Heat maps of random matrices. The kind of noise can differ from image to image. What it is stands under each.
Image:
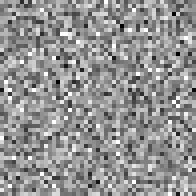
independent entries
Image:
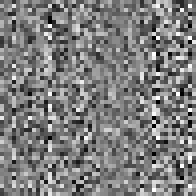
columns of uneven size
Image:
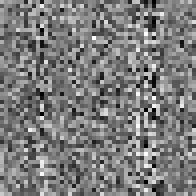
columns of uneven size
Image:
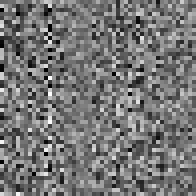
columns of uneven size
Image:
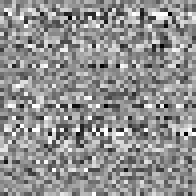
rows of uneven size
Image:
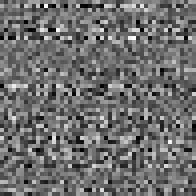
rows of uneven size
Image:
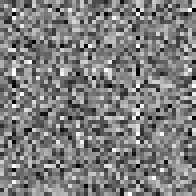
low rank plus noise
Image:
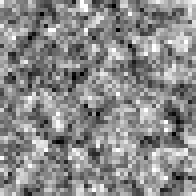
blotchy
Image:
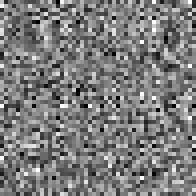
low rank plus noise
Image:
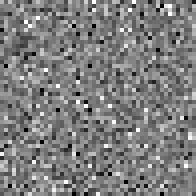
heavy tails
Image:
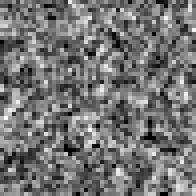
blotchy
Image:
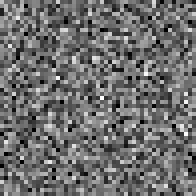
independent entries
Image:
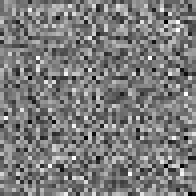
low rank plus noise
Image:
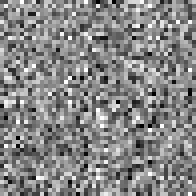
low rank plus noise
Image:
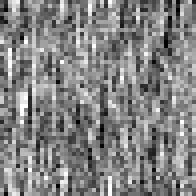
streaked along the columns
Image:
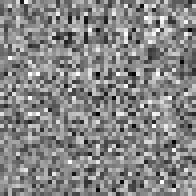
low rank plus noise
